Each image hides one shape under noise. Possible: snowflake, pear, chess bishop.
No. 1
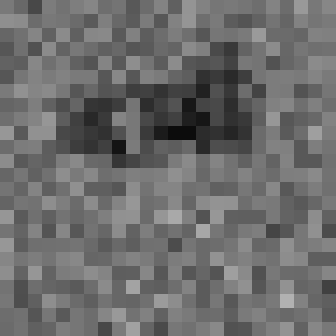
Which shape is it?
chess bishop
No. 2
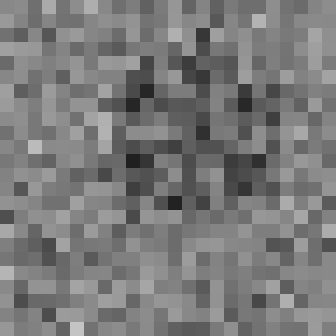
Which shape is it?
snowflake
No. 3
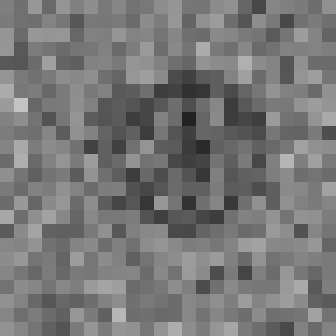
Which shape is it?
snowflake
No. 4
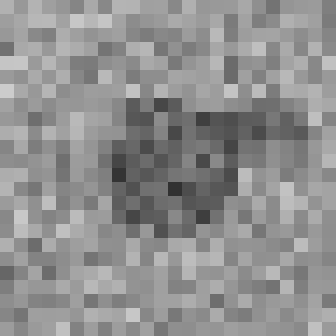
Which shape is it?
pear
